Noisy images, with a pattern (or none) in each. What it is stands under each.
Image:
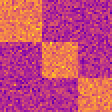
blocks along the diagonal
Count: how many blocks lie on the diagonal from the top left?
3
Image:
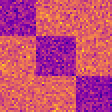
blocks along the diagonal
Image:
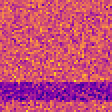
one band of rows
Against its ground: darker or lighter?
darker
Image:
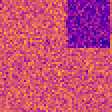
one block
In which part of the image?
top right
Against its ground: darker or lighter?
darker
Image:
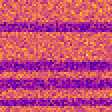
bands of rows
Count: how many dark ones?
4
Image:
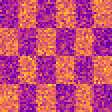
a checkerboard
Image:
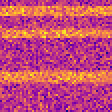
bands of rows
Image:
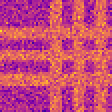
bands of rows crossing bands of columns
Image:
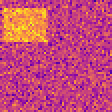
one block
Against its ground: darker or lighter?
lighter
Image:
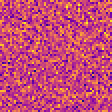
only noise
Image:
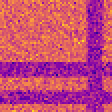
bands of rows crossing bands of columns
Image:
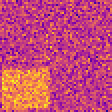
one block
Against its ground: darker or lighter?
lighter
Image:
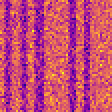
bands of columns
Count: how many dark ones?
5
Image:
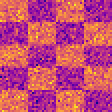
a checkerboard
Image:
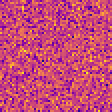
only noise
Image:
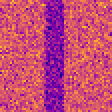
one band of columns
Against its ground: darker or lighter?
darker
